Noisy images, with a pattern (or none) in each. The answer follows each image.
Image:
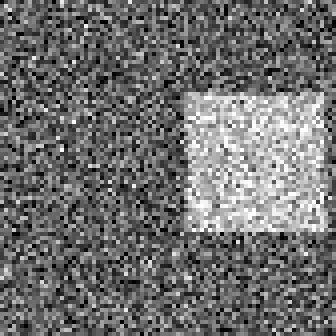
one block
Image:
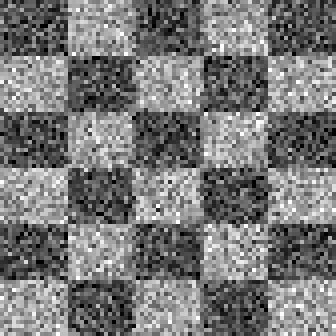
a checkerboard
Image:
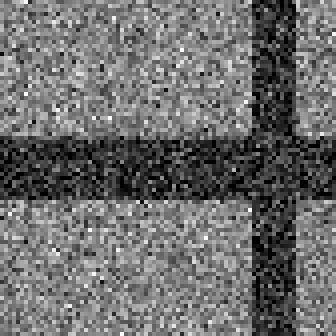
bands of rows crossing bands of columns
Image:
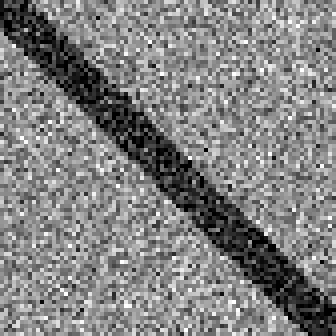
a diagonal band
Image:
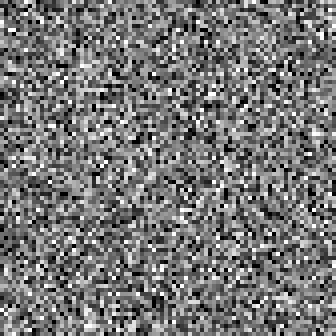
only noise
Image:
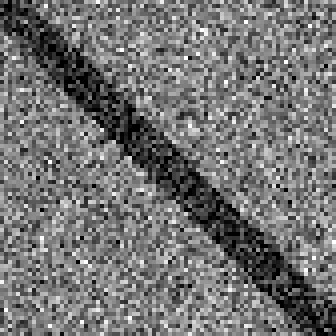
a diagonal band
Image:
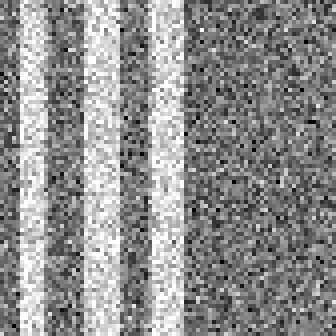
bands of columns
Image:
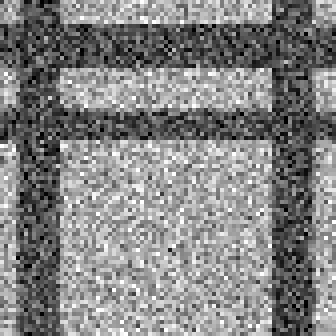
bands of rows crossing bands of columns
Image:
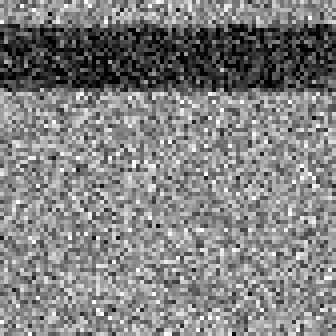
one band of rows
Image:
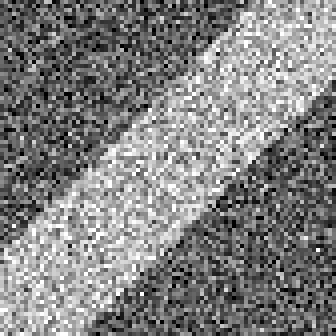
a diagonal band
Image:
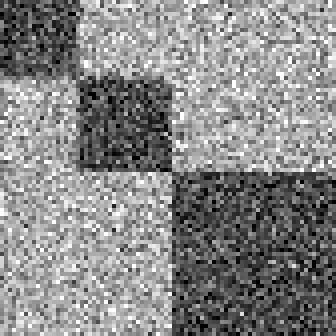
blocks along the diagonal
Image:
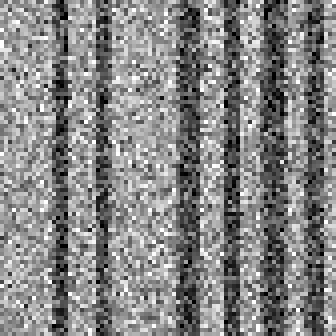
bands of columns
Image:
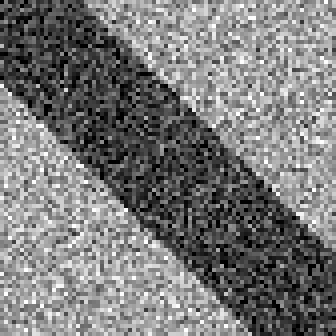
a diagonal band
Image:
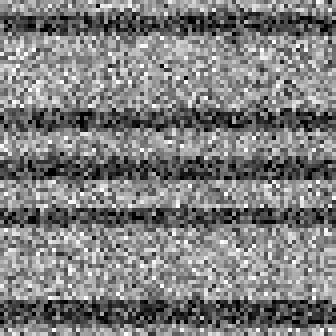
bands of rows
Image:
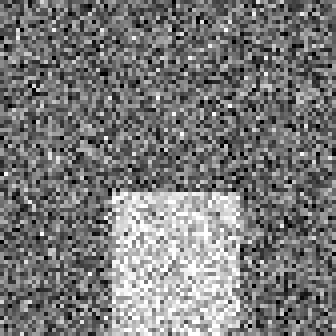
one block
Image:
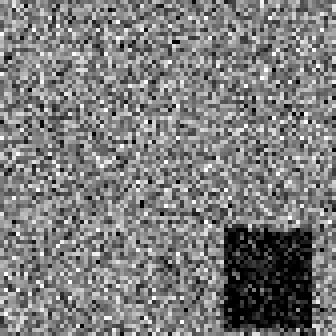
one block
